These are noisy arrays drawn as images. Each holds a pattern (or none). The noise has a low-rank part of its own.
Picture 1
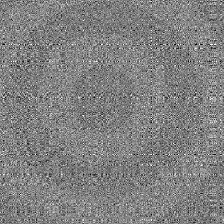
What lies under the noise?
rings round one point
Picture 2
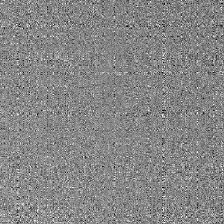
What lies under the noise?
a smooth slope
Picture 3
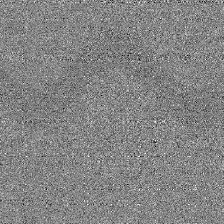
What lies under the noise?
a wavy band
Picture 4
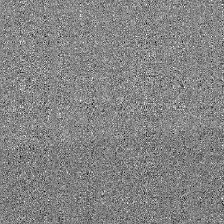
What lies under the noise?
a sharp edge
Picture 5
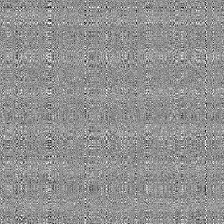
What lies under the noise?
horizontal stripes
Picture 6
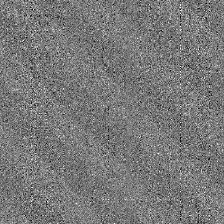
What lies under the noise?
diagonal stripes
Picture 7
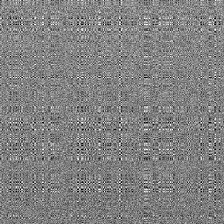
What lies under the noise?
a smooth slope
